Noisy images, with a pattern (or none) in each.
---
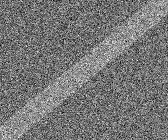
a diagonal band
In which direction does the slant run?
bottom left to top right
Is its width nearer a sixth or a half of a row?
a sixth
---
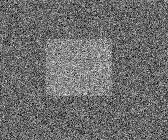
one block
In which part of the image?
centre
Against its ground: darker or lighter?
lighter
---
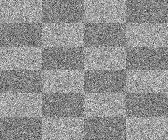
a checkerboard
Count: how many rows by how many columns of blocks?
6 by 4
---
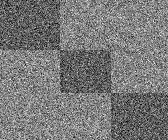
blocks along the diagonal
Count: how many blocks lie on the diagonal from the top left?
3
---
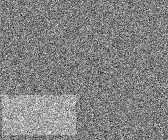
one block
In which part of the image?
bottom left
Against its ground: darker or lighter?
lighter
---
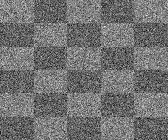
a checkerboard
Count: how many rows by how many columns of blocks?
6 by 5
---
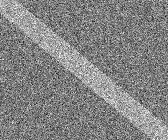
a diagonal band
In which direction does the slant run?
top left to bottom right
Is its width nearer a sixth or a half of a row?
a sixth
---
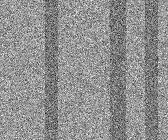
bands of columns
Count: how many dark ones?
3
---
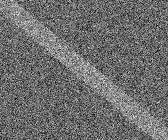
a diagonal band
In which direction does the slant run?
top left to bottom right
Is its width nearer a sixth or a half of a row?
a sixth
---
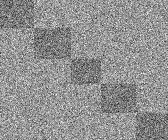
blocks along the diagonal
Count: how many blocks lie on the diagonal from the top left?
5
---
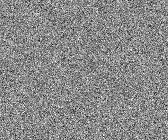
only noise
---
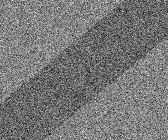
a diagonal band
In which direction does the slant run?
bottom left to top right
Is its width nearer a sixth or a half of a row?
a half
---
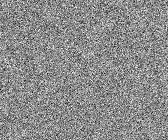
only noise
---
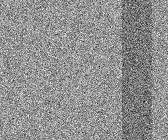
one band of columns
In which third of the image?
right
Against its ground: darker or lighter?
darker
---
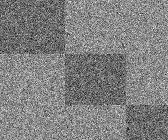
blocks along the diagonal
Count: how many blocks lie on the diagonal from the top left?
3
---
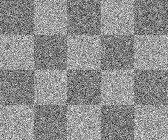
a checkerboard
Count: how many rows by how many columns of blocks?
4 by 5
